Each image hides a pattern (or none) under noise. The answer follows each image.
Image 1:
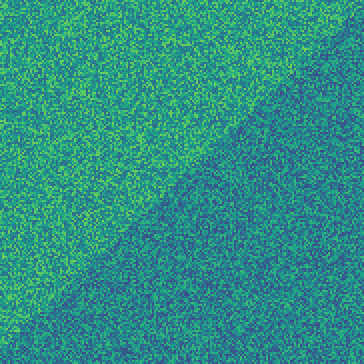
a sharp edge
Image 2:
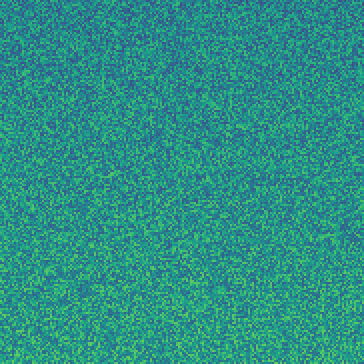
a smooth slope
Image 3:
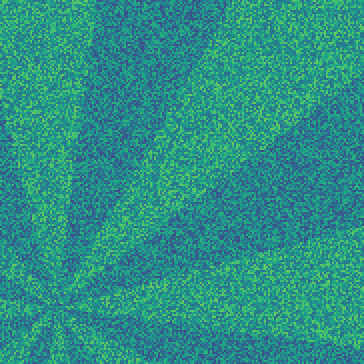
spokes from one point
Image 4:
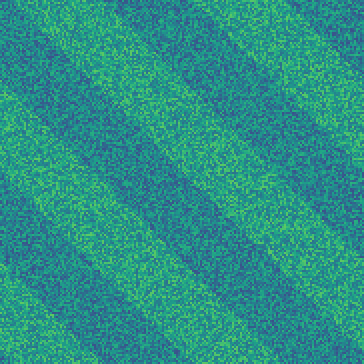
diagonal stripes
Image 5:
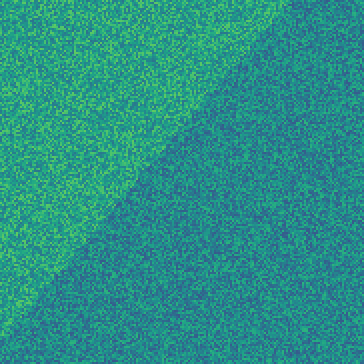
a sharp edge
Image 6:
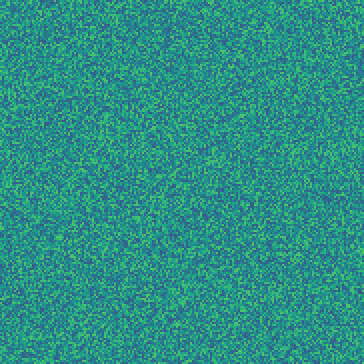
only noise
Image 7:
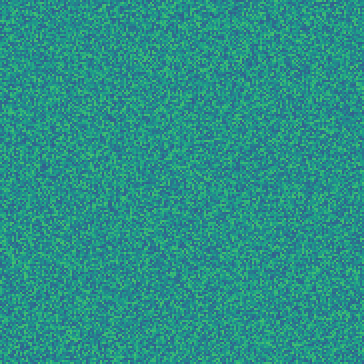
only noise
